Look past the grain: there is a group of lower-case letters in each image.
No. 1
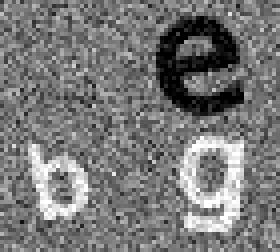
top right: dark e; bottom left: light b; bottom right: light g
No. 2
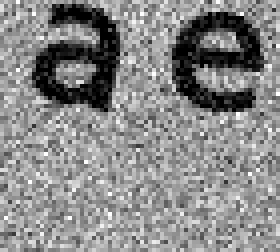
top left: dark a; top right: dark e
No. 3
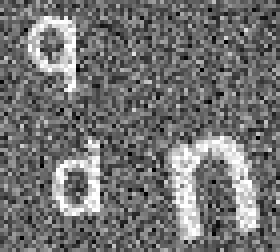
top left: light q; bottom left: light d; bottom right: light n
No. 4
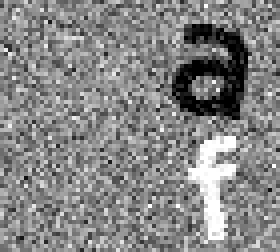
top right: dark a; bottom right: light f
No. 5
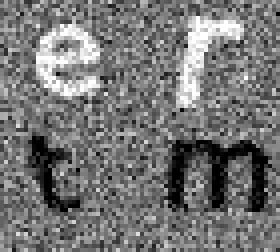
top left: light e; top right: light r; bottom left: dark t; bottom right: dark m
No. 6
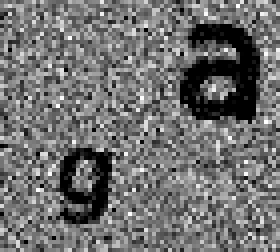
top right: dark a; bottom left: dark g
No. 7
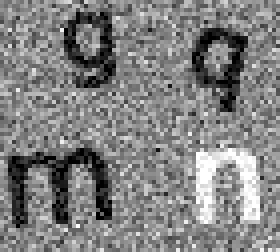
top left: dark g; top right: dark q; bottom left: dark m; bottom right: light n
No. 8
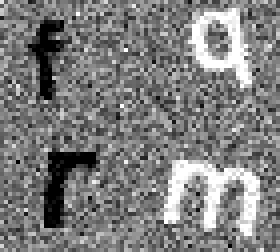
top left: dark f; top right: light q; bottom left: dark r; bottom right: light m
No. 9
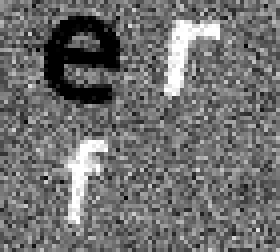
top left: dark e; top right: light r; bottom left: light f
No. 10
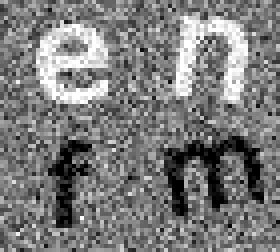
top left: light e; top right: light n; bottom left: dark f; bottom right: dark m
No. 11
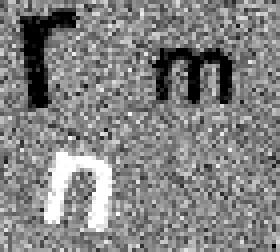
top left: dark r; top right: dark m; bottom left: light n
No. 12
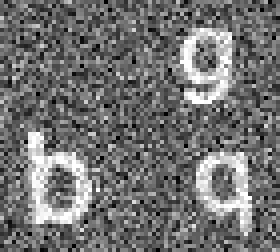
top right: light g; bottom left: light b; bottom right: light q
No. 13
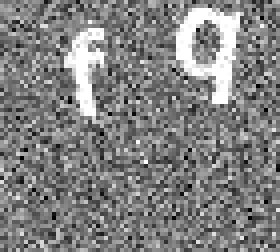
top left: light f; top right: light q
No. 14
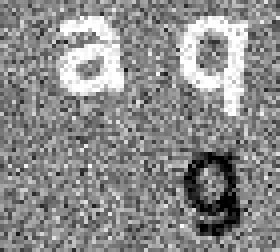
top left: light a; top right: light q; bottom right: dark g
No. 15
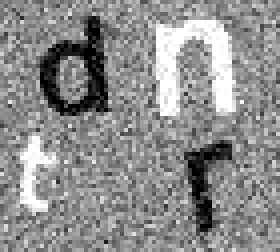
top left: dark d; top right: light n; bottom left: light t; bottom right: dark r
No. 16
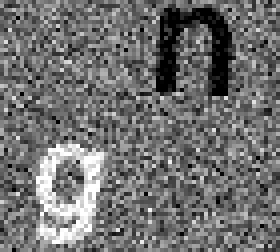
top right: dark n; bottom left: light g
